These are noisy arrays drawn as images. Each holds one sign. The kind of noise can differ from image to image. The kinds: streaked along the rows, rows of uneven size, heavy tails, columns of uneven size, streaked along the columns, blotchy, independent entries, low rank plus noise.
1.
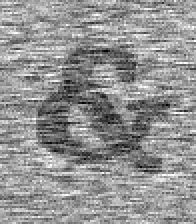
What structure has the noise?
streaked along the rows
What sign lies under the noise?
ampersand
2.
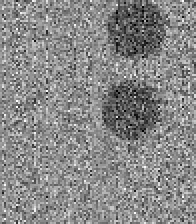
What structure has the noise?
columns of uneven size
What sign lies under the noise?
colon
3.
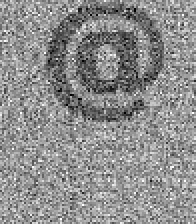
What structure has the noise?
low rank plus noise
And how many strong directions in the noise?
two
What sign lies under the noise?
at sign
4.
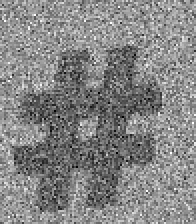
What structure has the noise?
independent entries
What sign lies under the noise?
hash sign
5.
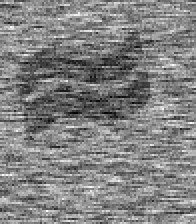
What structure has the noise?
streaked along the rows
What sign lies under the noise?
approximately sign
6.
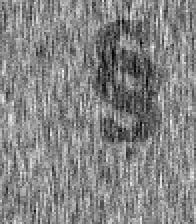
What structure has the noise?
streaked along the columns
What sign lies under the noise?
section sign
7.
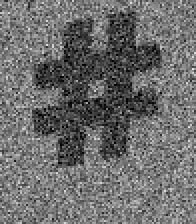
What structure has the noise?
independent entries
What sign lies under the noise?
hash sign
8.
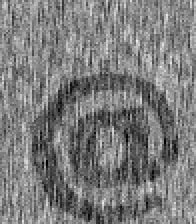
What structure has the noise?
streaked along the columns
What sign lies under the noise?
at sign
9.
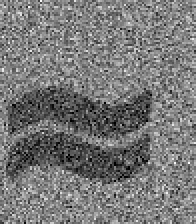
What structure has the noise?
low rank plus noise
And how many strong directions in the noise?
five to eight
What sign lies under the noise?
approximately sign
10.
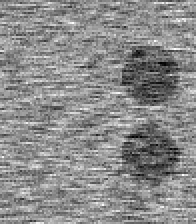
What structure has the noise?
streaked along the rows
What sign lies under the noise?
colon
